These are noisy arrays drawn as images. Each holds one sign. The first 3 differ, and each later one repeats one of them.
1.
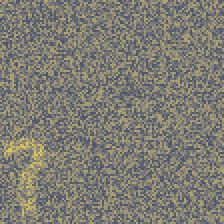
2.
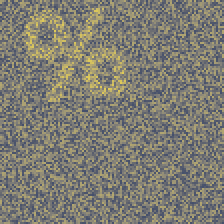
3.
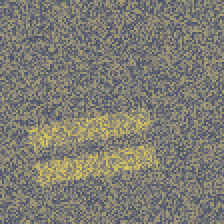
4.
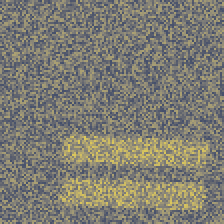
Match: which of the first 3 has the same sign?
3
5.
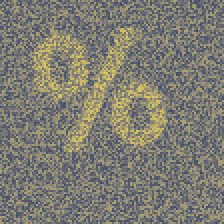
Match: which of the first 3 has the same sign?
2
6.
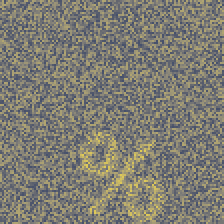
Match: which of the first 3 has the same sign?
2
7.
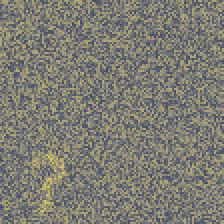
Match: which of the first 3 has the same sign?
1
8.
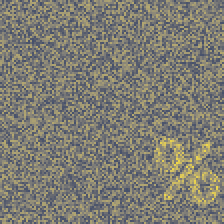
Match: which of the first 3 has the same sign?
2
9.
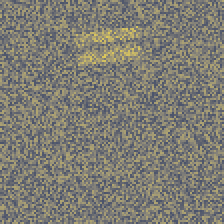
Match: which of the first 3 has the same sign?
3
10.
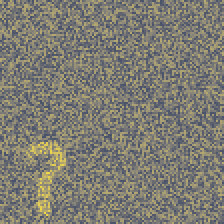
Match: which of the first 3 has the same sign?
1
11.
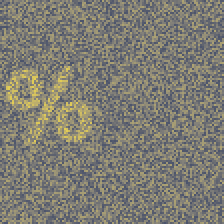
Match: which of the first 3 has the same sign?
2
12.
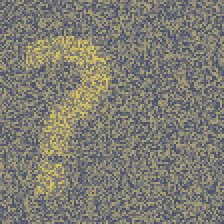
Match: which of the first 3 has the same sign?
1
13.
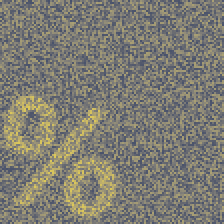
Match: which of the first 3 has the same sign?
2
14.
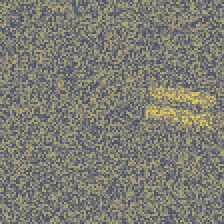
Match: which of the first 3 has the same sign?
3
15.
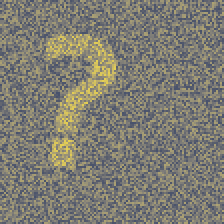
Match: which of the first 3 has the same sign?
1
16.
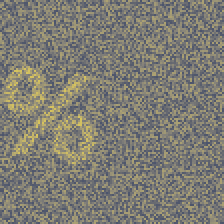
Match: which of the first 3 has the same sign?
2
